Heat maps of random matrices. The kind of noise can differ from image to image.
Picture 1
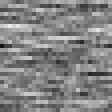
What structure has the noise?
streaked along the rows
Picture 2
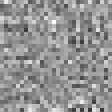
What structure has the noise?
low rank plus noise
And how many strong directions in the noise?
three or four
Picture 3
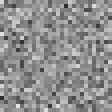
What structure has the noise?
independent entries
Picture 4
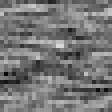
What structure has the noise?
streaked along the rows
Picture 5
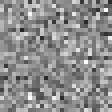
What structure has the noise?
independent entries
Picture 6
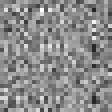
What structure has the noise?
low rank plus noise
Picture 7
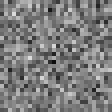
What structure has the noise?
low rank plus noise
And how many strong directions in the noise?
five to eight
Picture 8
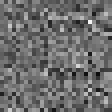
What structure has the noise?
low rank plus noise
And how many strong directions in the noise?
two
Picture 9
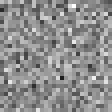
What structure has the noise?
independent entries
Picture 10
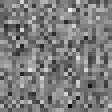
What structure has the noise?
low rank plus noise
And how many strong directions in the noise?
three or four
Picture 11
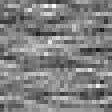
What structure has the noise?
streaked along the rows
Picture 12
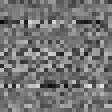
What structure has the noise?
rows of uneven size
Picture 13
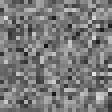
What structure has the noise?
low rank plus noise
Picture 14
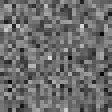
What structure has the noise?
low rank plus noise
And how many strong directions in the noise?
two
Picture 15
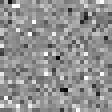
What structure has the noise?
heavy tails
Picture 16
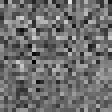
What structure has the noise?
low rank plus noise
